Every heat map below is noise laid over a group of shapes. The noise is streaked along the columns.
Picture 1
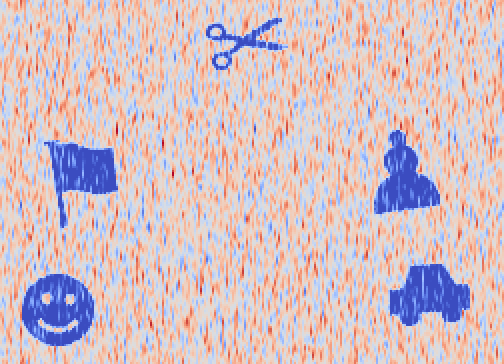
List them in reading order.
top middle: pair of scissors; middle left: flag; middle right: chess pawn; bottom left: smiling face; bottom right: car
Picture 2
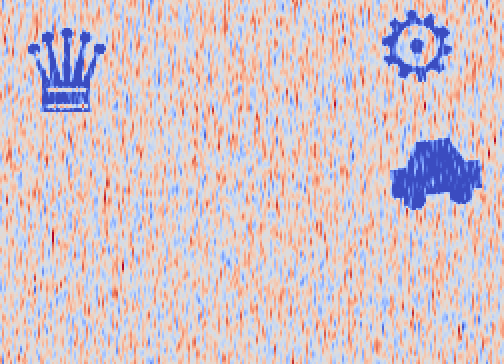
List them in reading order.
top left: chess queen; top right: gear; middle right: car
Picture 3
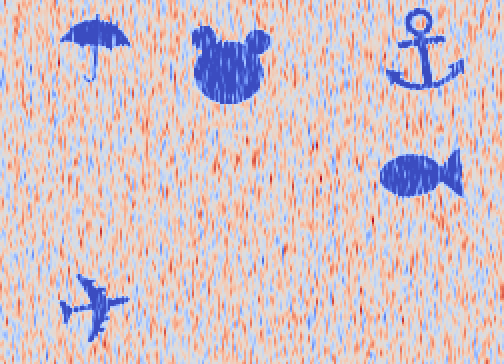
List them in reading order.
top left: umbrella; top middle: bear's head; top right: anchor; middle right: fish; bottom left: airplane
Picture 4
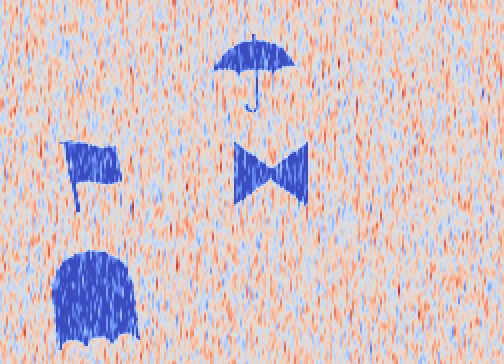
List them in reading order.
top middle: umbrella; middle left: flag; centre: bow tie; bottom left: ghost
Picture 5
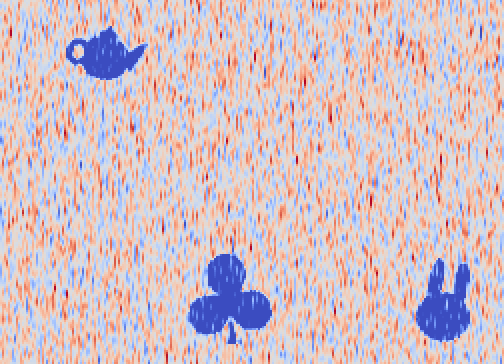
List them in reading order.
top left: teapot; bottom middle: club; bottom right: rabbit's head
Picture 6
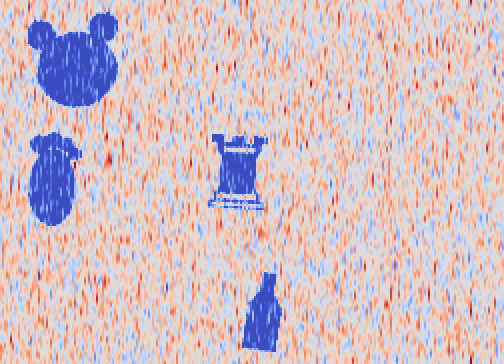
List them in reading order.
top left: bear's head; middle left: footprint; centre: chess rook; bottom middle: bottle
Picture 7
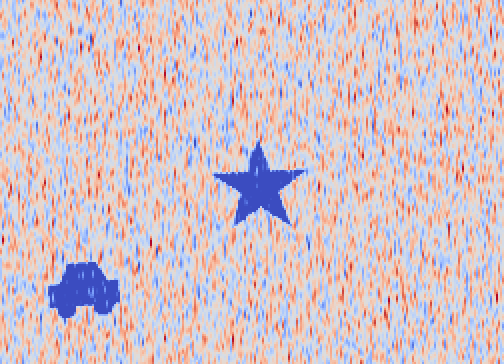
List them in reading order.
centre: star; bottom left: car
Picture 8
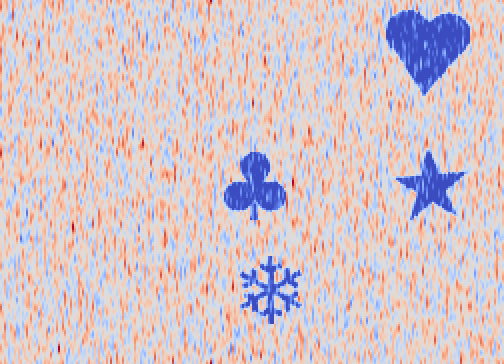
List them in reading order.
top right: heart; centre: club; middle right: star; bottom middle: snowflake
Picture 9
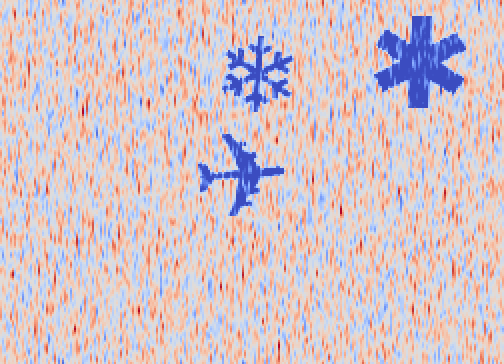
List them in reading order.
top middle: snowflake; top right: asterisk; centre: airplane
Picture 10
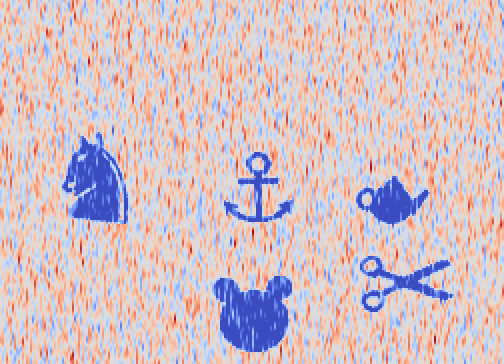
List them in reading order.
middle left: chess knight; centre: anchor; middle right: teapot; bottom middle: bear's head; bottom right: pair of scissors
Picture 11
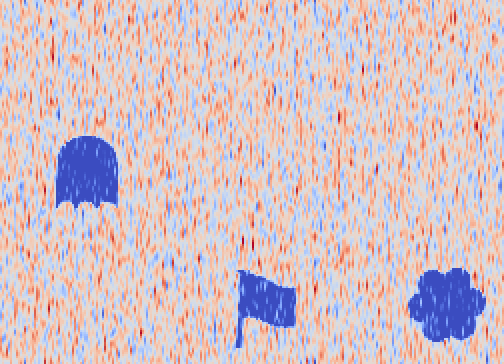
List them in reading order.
middle left: ghost; bottom middle: flag; bottom right: flower
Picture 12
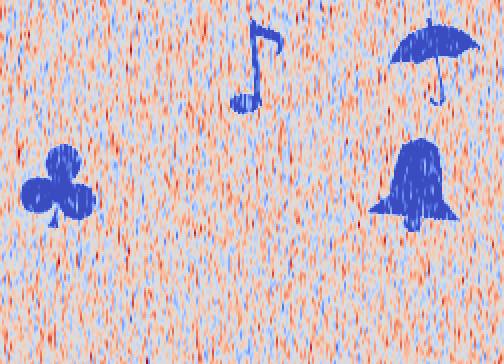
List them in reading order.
top middle: musical note; top right: umbrella; middle left: club; middle right: bell
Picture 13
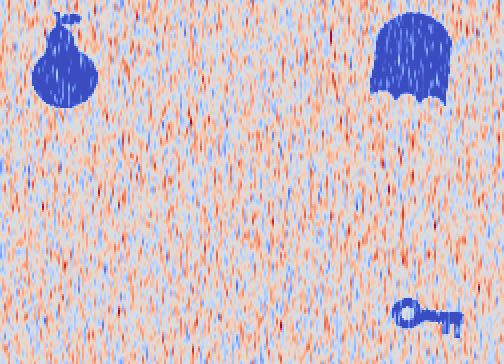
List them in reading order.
top left: pear; top right: ghost; bottom right: key
